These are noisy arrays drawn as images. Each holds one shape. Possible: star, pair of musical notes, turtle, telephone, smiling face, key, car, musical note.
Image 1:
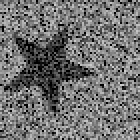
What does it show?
dark star
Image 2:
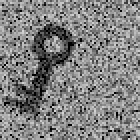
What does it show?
dark key
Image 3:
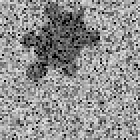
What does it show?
dark turtle
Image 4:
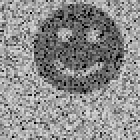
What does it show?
dark smiling face
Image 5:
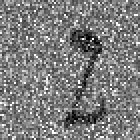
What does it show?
dark musical note
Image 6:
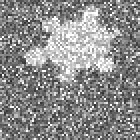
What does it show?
light turtle
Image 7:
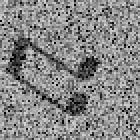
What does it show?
dark pair of musical notes
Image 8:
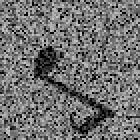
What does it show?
dark musical note
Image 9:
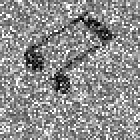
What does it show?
dark pair of musical notes
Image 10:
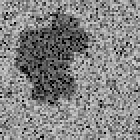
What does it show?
dark car
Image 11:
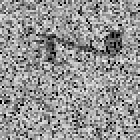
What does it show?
dark musical note
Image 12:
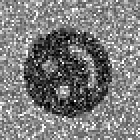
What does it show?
dark smiling face
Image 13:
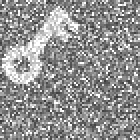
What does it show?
light key
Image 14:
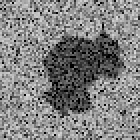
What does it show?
dark car
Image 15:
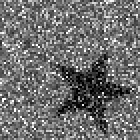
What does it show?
dark star
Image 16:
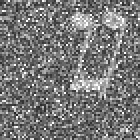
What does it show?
light pair of musical notes
